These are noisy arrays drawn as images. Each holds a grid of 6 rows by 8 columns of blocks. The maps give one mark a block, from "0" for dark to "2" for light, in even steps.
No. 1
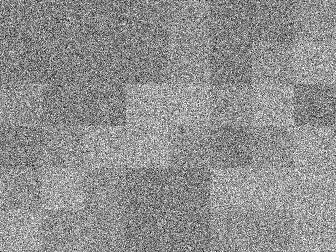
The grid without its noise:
0 0 0 0 1 0 0 1
0 0 0 0 1 0 1 2
1 0 0 2 2 1 2 0
0 1 2 2 1 0 1 2
1 2 1 0 0 2 2 2
2 1 1 0 0 1 1 2
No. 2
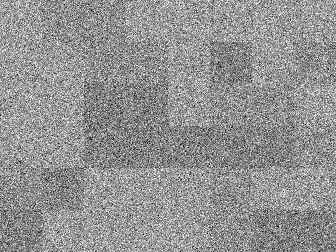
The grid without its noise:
2 1 1 2 2 2 2 2
2 2 1 1 2 0 2 1
2 2 0 0 2 1 1 2
2 2 0 0 0 0 0 1
1 0 2 2 2 1 2 2
0 2 2 2 2 1 0 0
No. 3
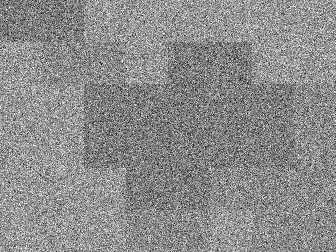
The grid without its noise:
0 0 2 2 2 2 2 2
2 1 1 2 0 0 2 2
2 2 0 0 0 0 0 1
2 2 0 0 0 0 0 1
2 2 2 0 0 1 1 1
2 2 2 1 1 2 1 1
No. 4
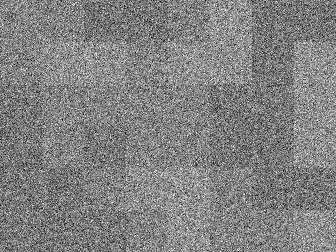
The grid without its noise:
1 1 0 0 1 2 0 0
1 2 2 1 2 2 0 2
0 1 1 1 1 0 0 2
0 1 0 1 1 0 0 2
0 0 1 2 2 1 0 0
0 0 0 1 2 1 1 2
